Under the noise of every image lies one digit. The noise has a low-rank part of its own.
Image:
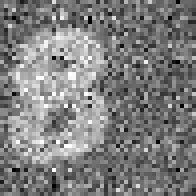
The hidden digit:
8
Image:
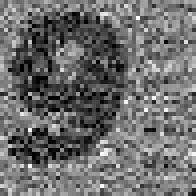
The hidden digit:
9
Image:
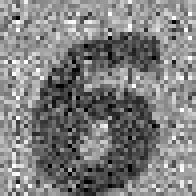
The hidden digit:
6
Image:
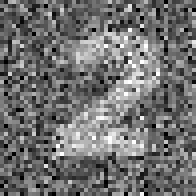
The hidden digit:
2
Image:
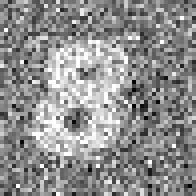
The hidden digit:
8
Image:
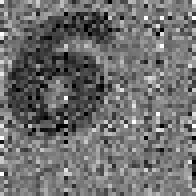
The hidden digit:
6
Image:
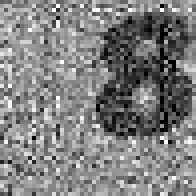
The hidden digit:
8
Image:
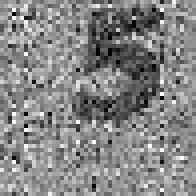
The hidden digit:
5
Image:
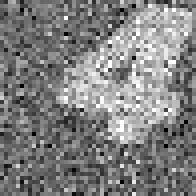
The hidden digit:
4
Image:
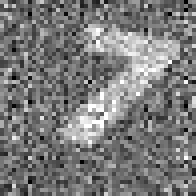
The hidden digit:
7
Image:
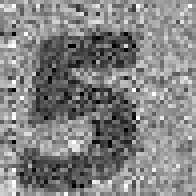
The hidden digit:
5
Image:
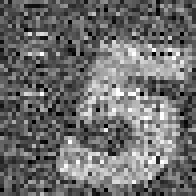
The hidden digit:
5
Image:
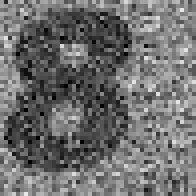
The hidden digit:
8
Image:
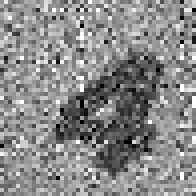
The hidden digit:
4
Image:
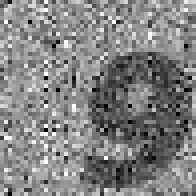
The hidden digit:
9
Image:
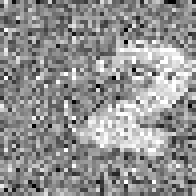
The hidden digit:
2
